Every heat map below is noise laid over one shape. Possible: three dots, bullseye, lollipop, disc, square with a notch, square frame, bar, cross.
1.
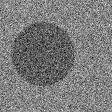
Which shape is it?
disc
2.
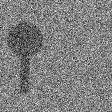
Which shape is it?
lollipop
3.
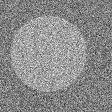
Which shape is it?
disc
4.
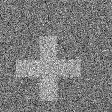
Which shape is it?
cross
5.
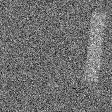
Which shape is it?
bar
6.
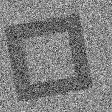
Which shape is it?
square frame
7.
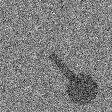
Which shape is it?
lollipop
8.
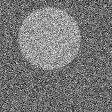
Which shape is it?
disc
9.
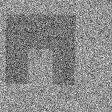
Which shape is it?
square with a notch
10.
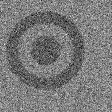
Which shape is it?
bullseye
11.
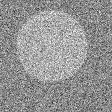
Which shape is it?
disc
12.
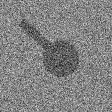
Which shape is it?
lollipop
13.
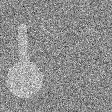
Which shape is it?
lollipop
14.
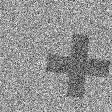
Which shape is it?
cross
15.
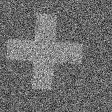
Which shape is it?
cross
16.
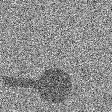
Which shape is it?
lollipop
